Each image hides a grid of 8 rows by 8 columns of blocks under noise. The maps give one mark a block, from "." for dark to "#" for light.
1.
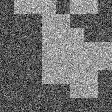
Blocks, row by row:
.###.##.
...##...
...###..
...#####
...#####
...####.
.....##.
........
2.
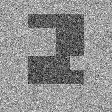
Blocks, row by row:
########
##....##
####..##
####..##
##...###
##....##
########
########
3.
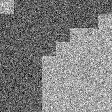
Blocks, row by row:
#.......
.......#
.....###
....####
...#####
...#####
...#####
...#####
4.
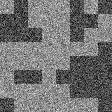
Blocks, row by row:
#.###.#.
..###..#
...##.##
#######.
#####...
#..#....
#####...
.######.
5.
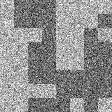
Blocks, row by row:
#...####
#...###.
###.##.#
##..##..
##..##..
##......
####....
##...#.#
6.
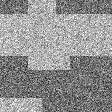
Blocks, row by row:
..##....
########
########
########
..###...
........
........
###.....
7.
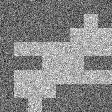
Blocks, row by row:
........
......#.
.....###
.#######
...###..
.#######
.###....
..#.....
